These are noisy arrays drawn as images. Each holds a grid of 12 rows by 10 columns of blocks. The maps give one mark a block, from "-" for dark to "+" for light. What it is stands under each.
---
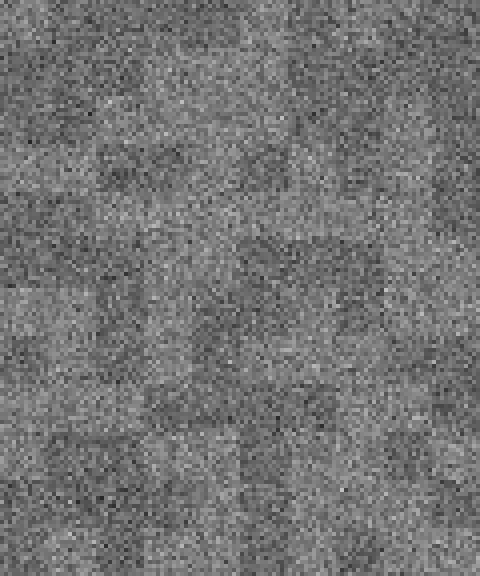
+----+-+--
---+++----
--++++--+-
++--+-+-+-
--+++++++-
---++---++
++-+--+-++
-+-+-+++--
+++----++-
+--++-++-+
----+-+++-
-+-++-+-++
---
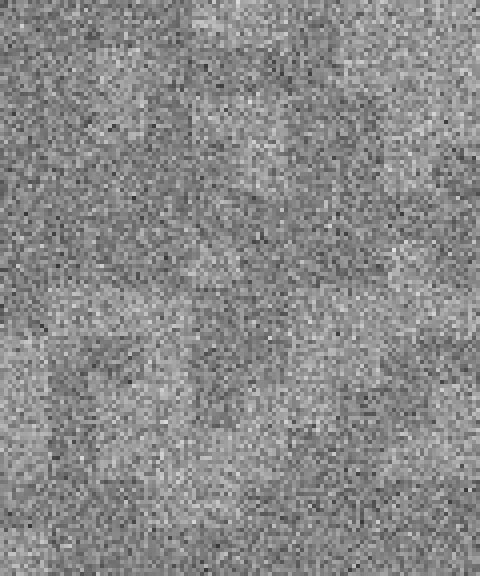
----++-+++
--+----+++
--+-++--++
-----+--+-
----------
----+---+-
-+++--++++
+--+--++--
+-++-++--+
+-++++--++
---++-----
+---------
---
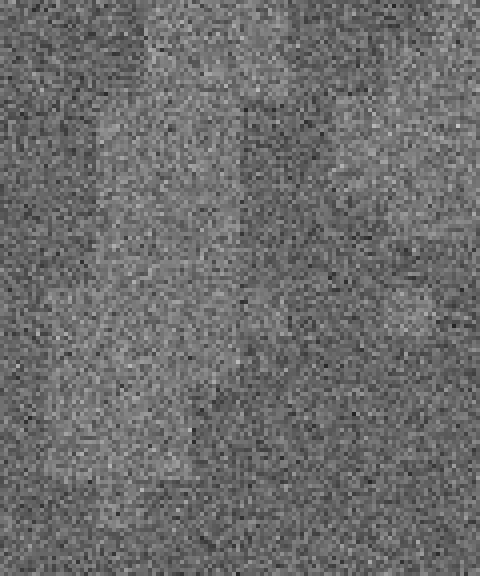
---+++---+
---+++--++
--+++--+++
--+++--+++
--+++---++
--+++-----
-+++++--+-
-++++-----
-+++------
-+++------
--+-------
----------
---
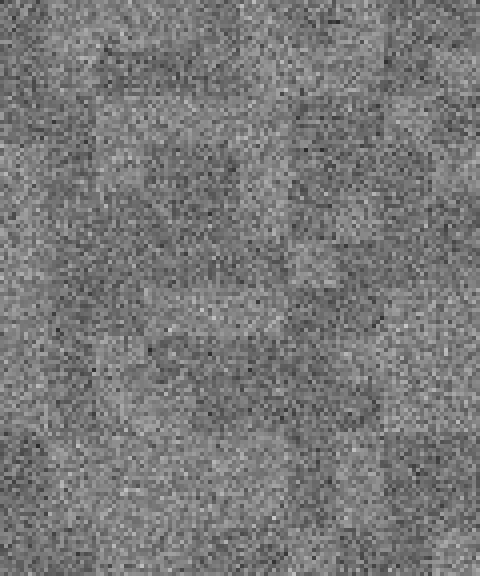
-+++-+-+--
-+---+++-+
--++++--+-
+-+--+---+
+----+-+--
+-----+---
+--+++--++
+-+----+++
+-++----++
-+++++-+--
-+++++-+--
--++--+--+
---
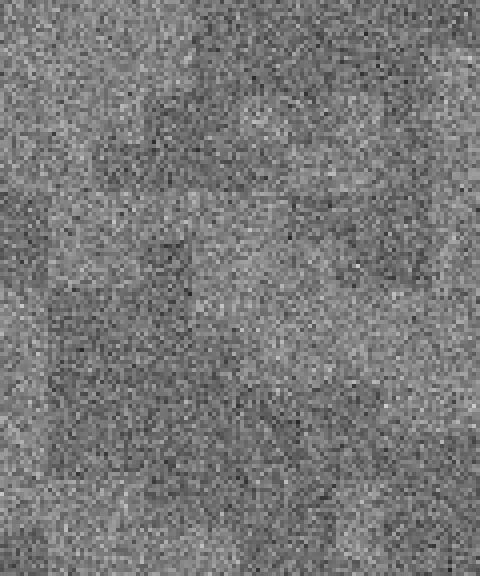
++++------
++++-----+
+++--+-+-+
++----++-+
-+++++---+
-++-+++--+
+---++++++
+----+++++
+-------++
+---------
+++----+--
-++++--+--
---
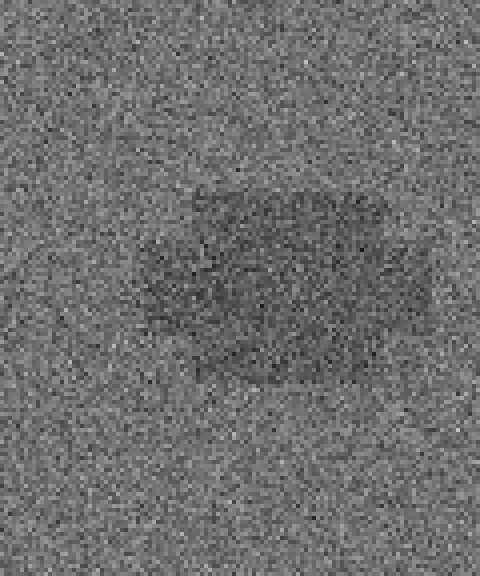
++++++++++
++++++++++
++++++++++
++++++++++
++++----++
+++------+
+++------+
++++----++
++++++++++
++++++++++
++++++++++
++++++++++
